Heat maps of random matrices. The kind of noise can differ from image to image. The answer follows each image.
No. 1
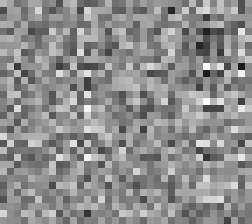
low rank plus noise
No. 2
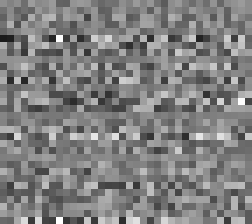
rows of uneven size
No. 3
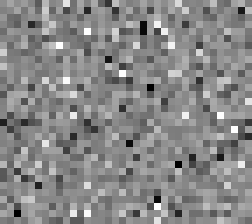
heavy tails
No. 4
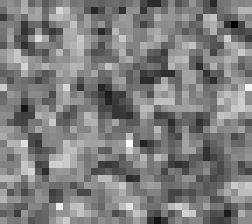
blotchy
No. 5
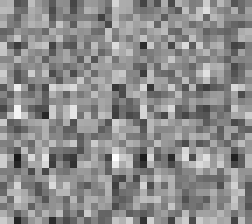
low rank plus noise
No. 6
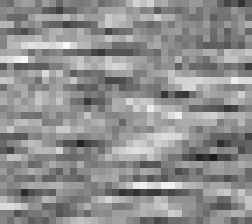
streaked along the rows
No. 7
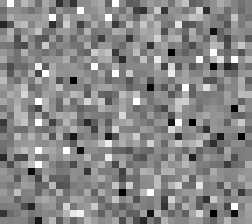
heavy tails
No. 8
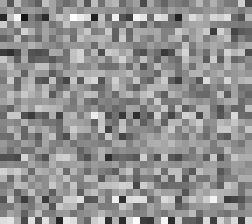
rows of uneven size
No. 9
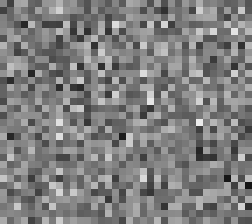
low rank plus noise
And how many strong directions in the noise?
three or four
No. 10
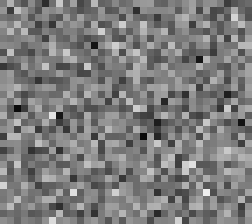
independent entries
